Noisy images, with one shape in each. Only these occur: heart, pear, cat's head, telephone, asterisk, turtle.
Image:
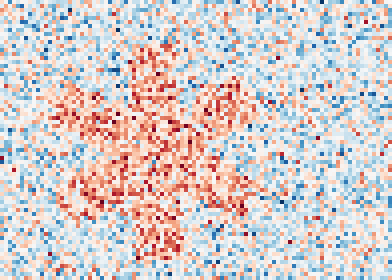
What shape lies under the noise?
asterisk
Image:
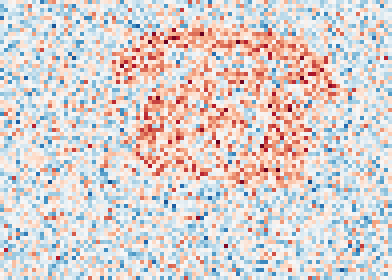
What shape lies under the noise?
telephone
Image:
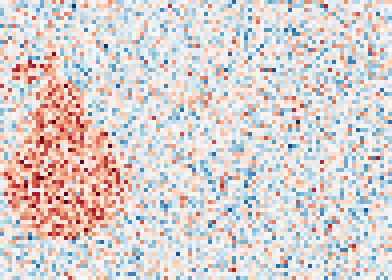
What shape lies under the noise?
pear
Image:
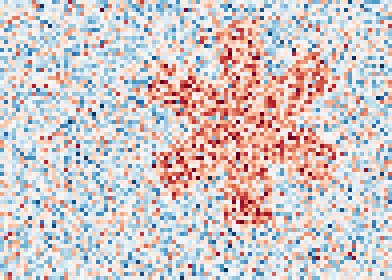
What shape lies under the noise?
asterisk
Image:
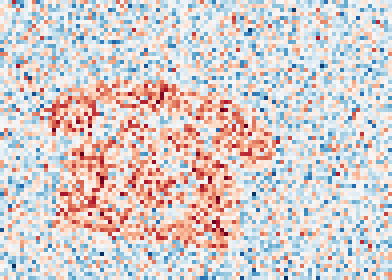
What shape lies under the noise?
telephone
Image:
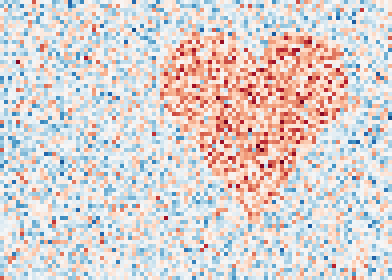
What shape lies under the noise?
heart
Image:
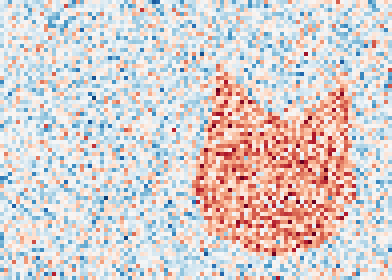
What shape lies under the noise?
cat's head
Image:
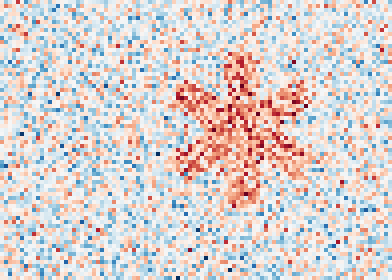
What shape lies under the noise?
asterisk
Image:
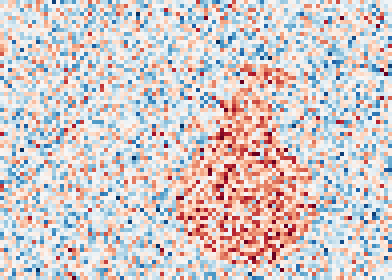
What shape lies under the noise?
pear
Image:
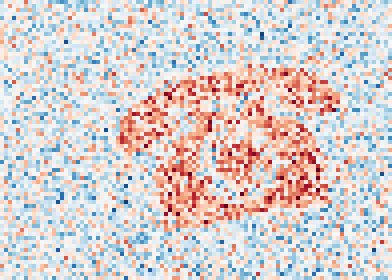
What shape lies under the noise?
telephone
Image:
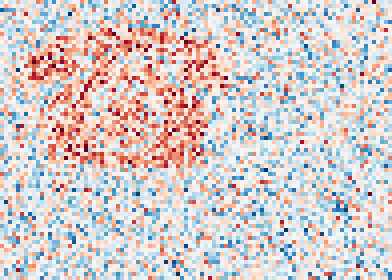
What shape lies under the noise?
telephone
